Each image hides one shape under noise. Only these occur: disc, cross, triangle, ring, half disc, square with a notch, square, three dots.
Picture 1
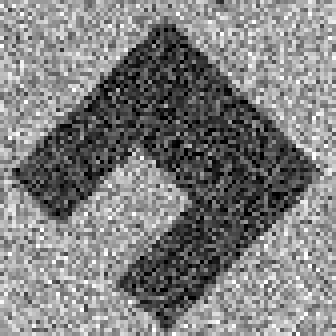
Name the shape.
square with a notch
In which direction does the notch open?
down and left
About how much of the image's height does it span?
nearly all
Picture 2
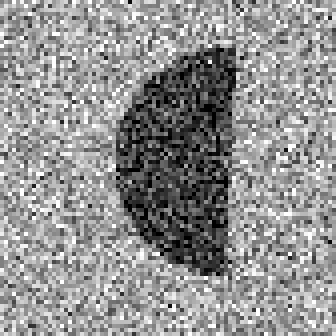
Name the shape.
half disc
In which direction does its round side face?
left
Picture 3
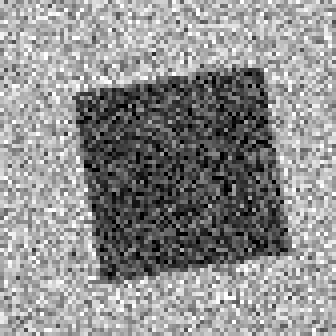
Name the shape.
square
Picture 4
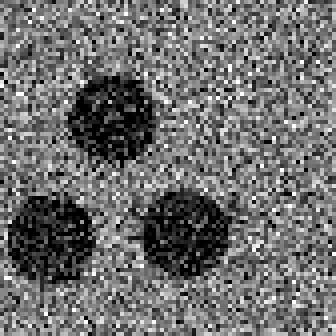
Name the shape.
three dots
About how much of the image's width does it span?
two thirds
